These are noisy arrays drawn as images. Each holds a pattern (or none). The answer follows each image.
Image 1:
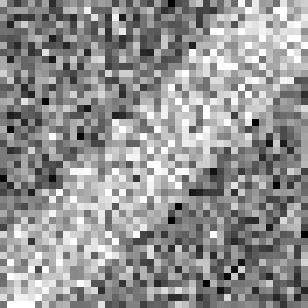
a diagonal band
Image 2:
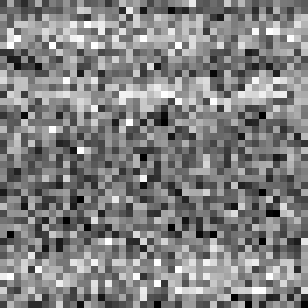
bands of rows
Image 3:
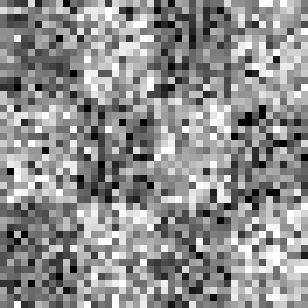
a checkerboard
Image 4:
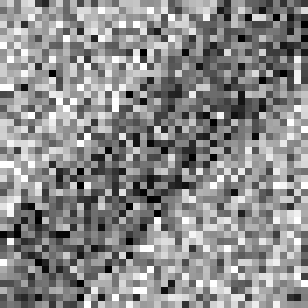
a diagonal band
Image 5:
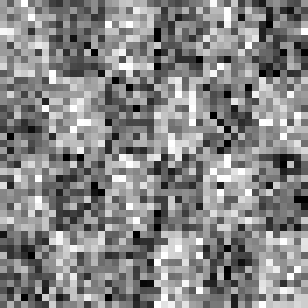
a checkerboard
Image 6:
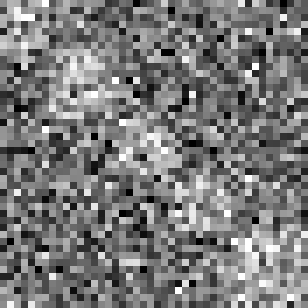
blocks along the diagonal
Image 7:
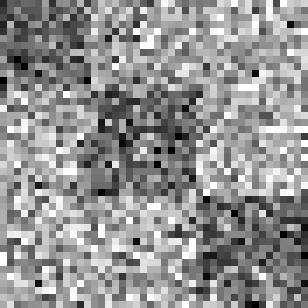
blocks along the diagonal
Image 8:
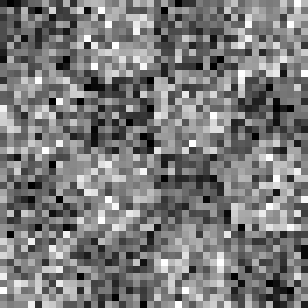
a checkerboard
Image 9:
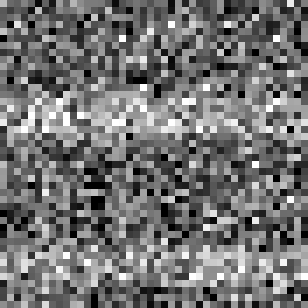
bands of rows
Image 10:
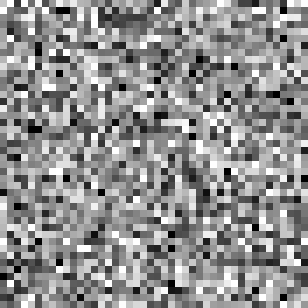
only noise
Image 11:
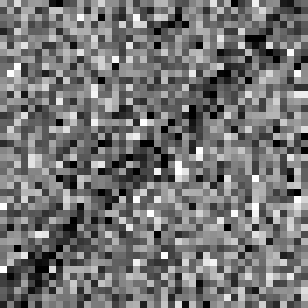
a diagonal band
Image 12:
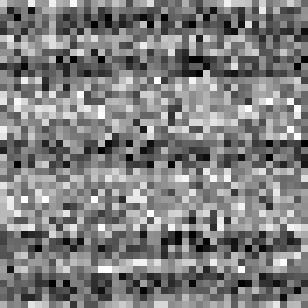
bands of rows
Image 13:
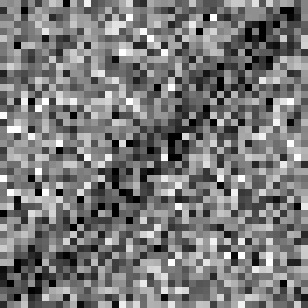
a diagonal band
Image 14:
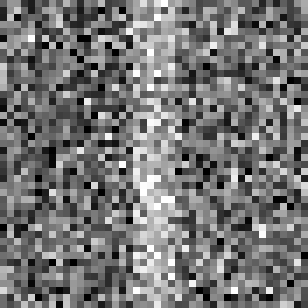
one band of columns
